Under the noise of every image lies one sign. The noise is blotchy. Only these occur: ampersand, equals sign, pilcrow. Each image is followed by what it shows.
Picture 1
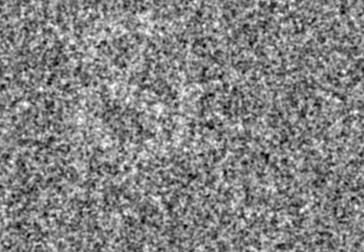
light ampersand
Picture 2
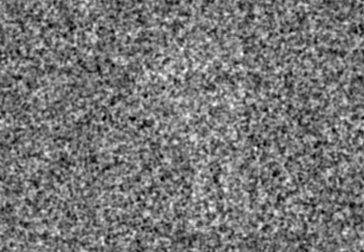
light pilcrow
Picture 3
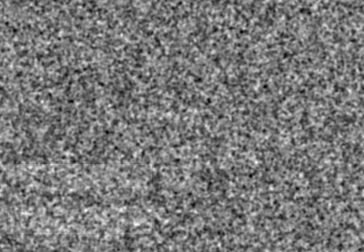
light equals sign, bottom left
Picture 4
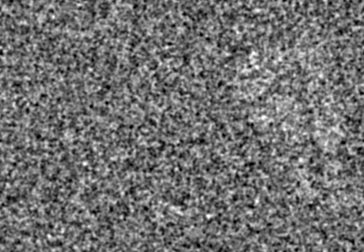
light pilcrow
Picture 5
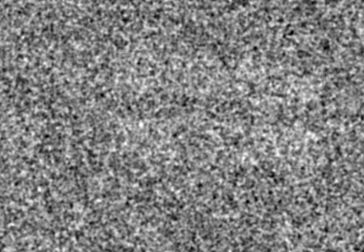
light equals sign
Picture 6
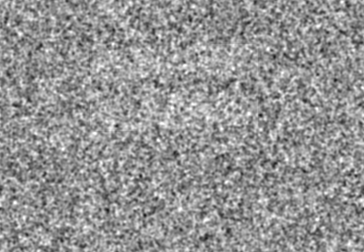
light equals sign
